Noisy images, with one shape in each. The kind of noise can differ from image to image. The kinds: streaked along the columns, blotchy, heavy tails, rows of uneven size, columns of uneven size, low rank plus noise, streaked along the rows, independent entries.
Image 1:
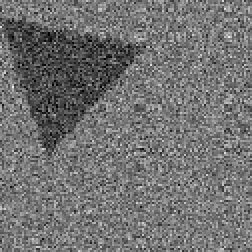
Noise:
low rank plus noise
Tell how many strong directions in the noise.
one
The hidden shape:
triangle
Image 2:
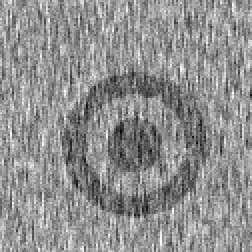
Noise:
streaked along the columns
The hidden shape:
bullseye
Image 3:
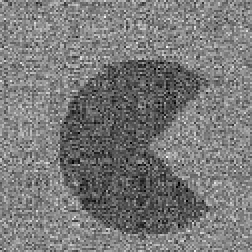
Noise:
low rank plus noise
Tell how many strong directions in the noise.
one
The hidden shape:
disc with a wedge cut out
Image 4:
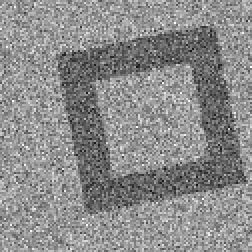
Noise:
independent entries
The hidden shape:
square frame
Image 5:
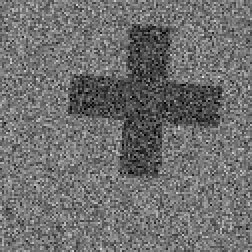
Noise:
independent entries
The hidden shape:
cross
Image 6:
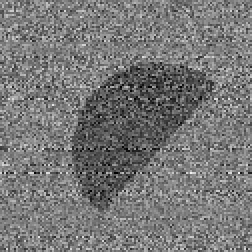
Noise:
rows of uneven size
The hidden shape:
half disc
